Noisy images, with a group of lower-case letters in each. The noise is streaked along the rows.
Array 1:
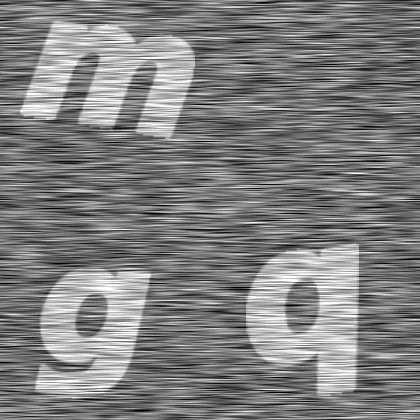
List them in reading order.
top left: m; bottom left: g; bottom right: q
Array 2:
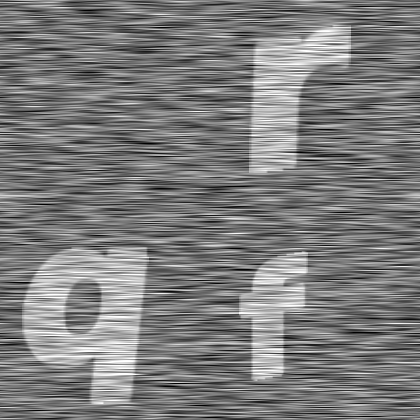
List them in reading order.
top right: r; bottom left: q; bottom right: f
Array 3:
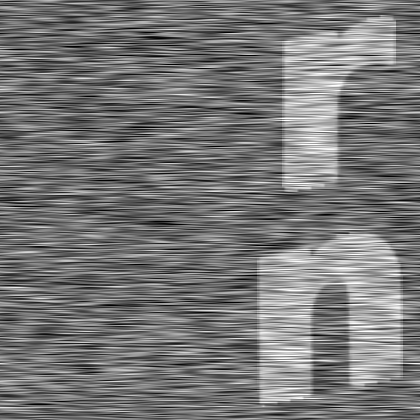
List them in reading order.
top right: r; bottom right: n
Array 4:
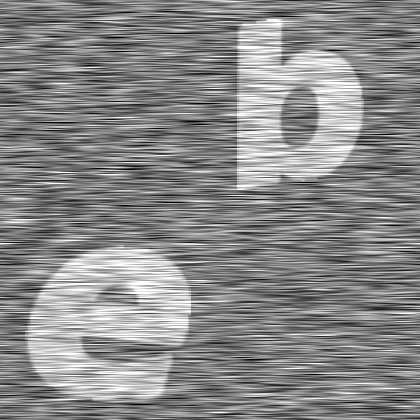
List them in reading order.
top right: b; bottom left: e
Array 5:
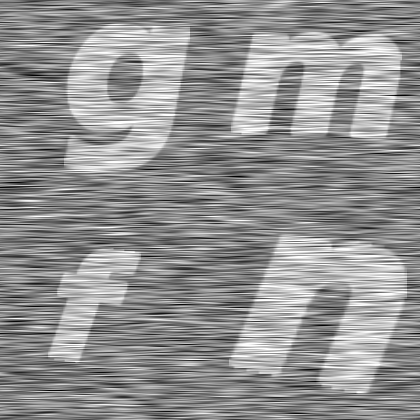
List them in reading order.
top left: g; top right: m; bottom left: f; bottom right: n
